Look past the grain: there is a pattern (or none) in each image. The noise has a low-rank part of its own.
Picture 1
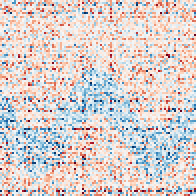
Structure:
a wavy band
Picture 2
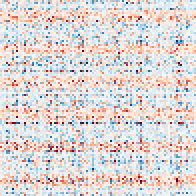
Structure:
horizontal stripes
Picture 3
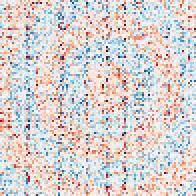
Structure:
rings round one point
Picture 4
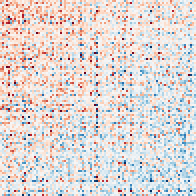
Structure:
a smooth slope
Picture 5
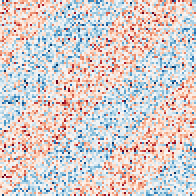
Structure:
diagonal stripes
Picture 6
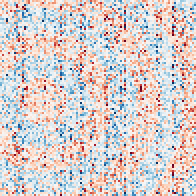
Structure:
rings round one point
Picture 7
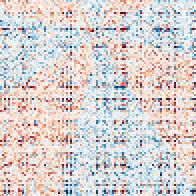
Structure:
spokes from one point
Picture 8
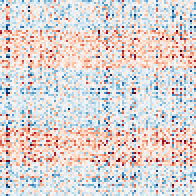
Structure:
horizontal stripes
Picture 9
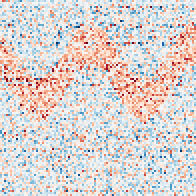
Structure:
a wavy band
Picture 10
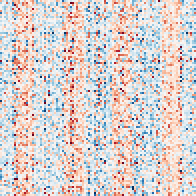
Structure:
vertical stripes
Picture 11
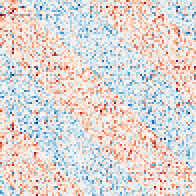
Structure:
diagonal stripes
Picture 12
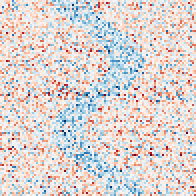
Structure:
a wavy band
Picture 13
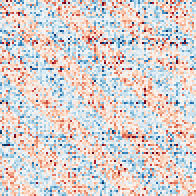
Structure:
diagonal stripes
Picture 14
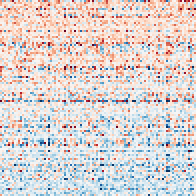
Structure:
a smooth slope
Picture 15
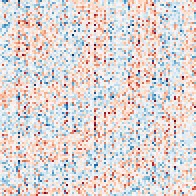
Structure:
rings round one point
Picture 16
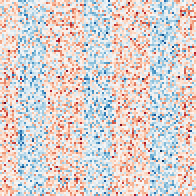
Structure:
vertical stripes
